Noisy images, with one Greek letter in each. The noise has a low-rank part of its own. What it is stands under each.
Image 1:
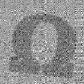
dark omega
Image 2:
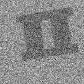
dark pi
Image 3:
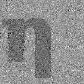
dark eta
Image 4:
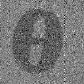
dark theta
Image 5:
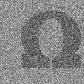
dark omega
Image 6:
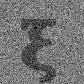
dark xi
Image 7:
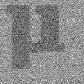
dark mu
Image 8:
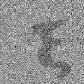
dark xi
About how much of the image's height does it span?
two thirds
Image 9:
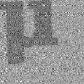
dark mu
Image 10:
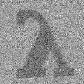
dark lambda
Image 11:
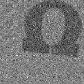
dark omega
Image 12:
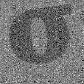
dark sigma
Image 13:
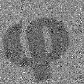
dark phi
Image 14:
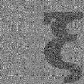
dark xi
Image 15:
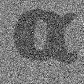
dark alpha
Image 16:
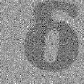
dark delta
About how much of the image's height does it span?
nearly all
